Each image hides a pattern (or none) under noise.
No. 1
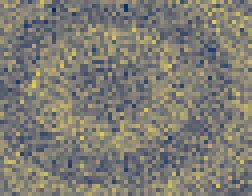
rings round one point
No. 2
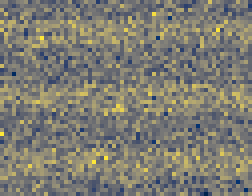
horizontal stripes
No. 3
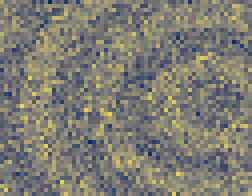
rings round one point
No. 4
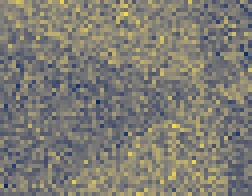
spokes from one point
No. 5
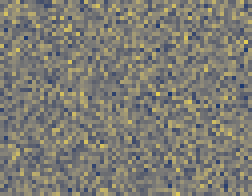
only noise
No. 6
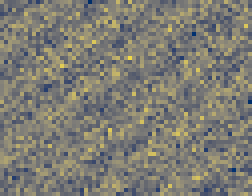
diagonal stripes
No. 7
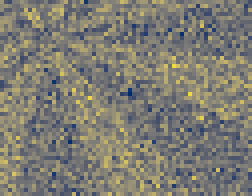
spokes from one point
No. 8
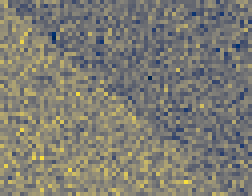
a sharp edge
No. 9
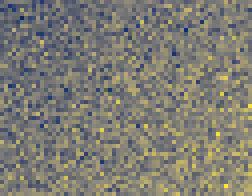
a smooth slope
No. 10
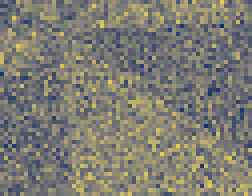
spokes from one point
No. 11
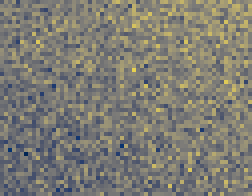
a smooth slope
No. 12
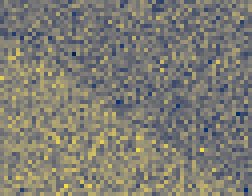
a sharp edge
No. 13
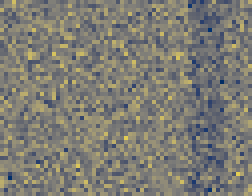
one vertical stripe
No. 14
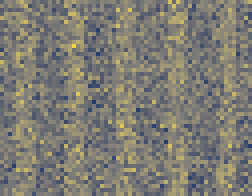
vertical stripes
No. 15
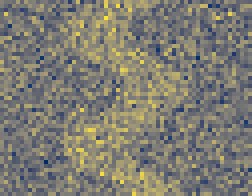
a wavy band
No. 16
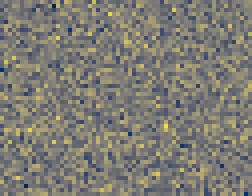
only noise
